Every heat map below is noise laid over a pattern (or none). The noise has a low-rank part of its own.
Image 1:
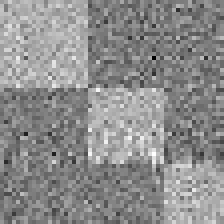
blocks along the diagonal
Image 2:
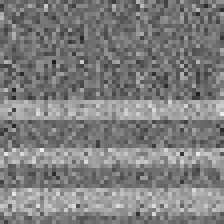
bands of rows
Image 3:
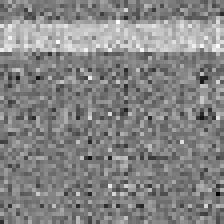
one band of rows
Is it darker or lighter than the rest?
lighter
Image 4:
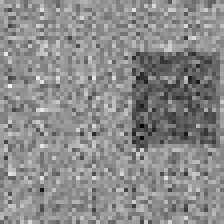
one block
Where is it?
middle right
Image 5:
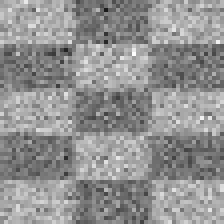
a checkerboard
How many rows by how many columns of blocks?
5 by 3
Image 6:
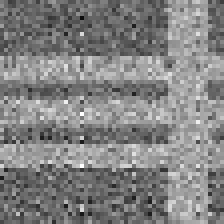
bands of rows crossing bands of columns
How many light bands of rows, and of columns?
3 and 1
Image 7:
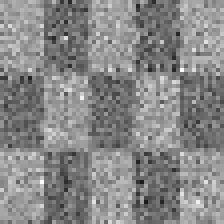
a checkerboard
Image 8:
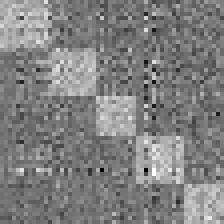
blocks along the diagonal
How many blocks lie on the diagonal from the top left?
5
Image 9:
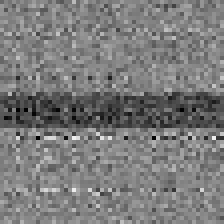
one band of rows
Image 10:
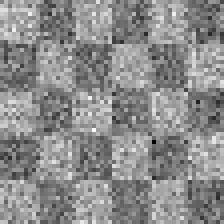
a checkerboard
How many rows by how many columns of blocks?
5 by 6
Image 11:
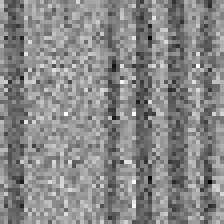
bands of columns
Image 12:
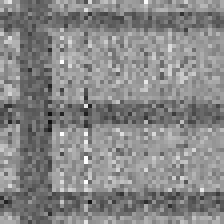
bands of rows crossing bands of columns
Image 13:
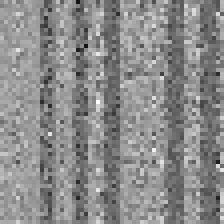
bands of columns
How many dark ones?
5
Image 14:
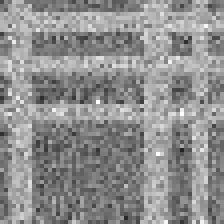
bands of rows crossing bands of columns
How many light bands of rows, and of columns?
3 and 3
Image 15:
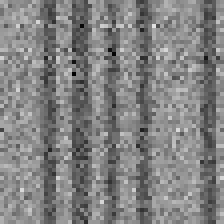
bands of columns
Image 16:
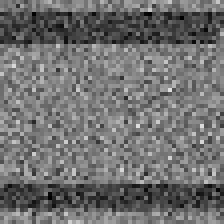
bands of rows
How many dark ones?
2
